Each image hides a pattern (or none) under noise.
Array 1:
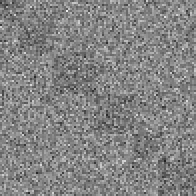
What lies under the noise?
blocks along the diagonal
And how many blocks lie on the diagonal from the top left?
6
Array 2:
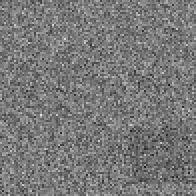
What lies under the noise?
one block
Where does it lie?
bottom right
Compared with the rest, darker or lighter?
darker
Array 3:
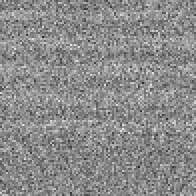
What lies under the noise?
bands of rows
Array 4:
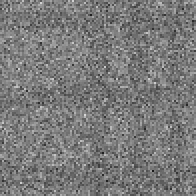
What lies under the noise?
bands of rows crossing bands of columns
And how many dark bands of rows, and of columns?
3 and 3
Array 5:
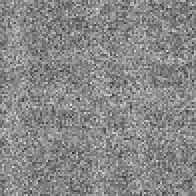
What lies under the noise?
bands of rows crossing bands of columns
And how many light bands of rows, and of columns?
3 and 3
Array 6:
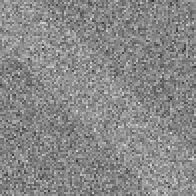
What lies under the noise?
a diagonal band
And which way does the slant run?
top left to bottom right
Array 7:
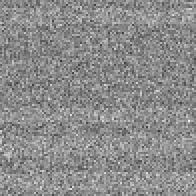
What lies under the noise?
bands of rows
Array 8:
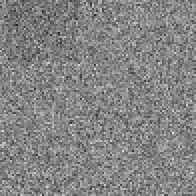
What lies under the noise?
one block
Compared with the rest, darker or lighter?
darker
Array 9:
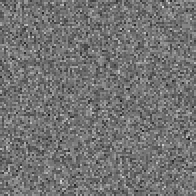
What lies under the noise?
only noise
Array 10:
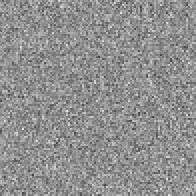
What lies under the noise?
only noise
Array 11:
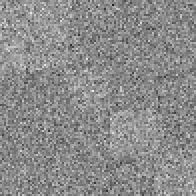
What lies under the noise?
blocks along the diagonal
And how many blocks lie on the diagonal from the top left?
4
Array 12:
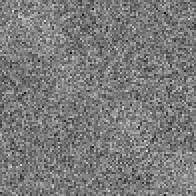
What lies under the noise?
blocks along the diagonal
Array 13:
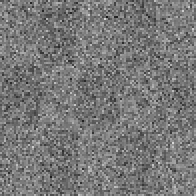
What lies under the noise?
a checkerboard
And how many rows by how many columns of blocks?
3 by 5
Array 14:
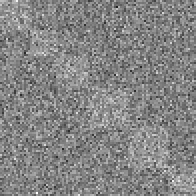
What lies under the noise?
blocks along the diagonal
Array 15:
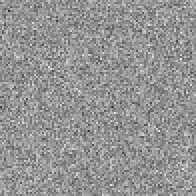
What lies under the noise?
only noise
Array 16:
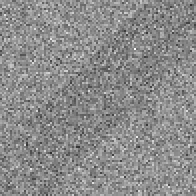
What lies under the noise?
a diagonal band
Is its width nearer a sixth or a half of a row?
a half
